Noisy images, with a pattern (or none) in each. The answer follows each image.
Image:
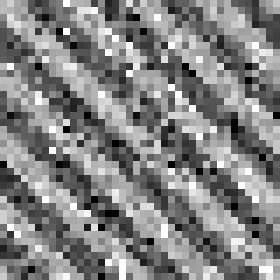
diagonal stripes
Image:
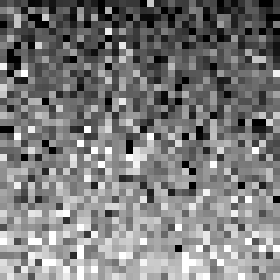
a smooth slope
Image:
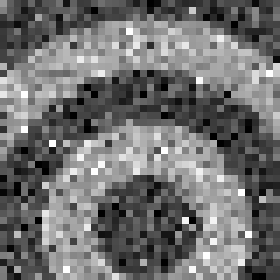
rings round one point
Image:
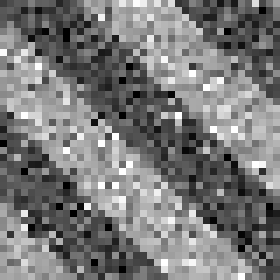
diagonal stripes
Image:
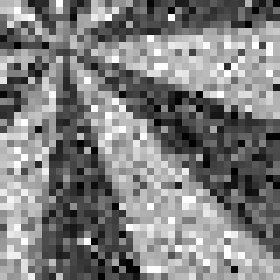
spokes from one point
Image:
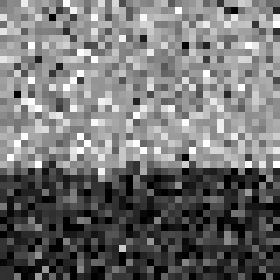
a sharp edge
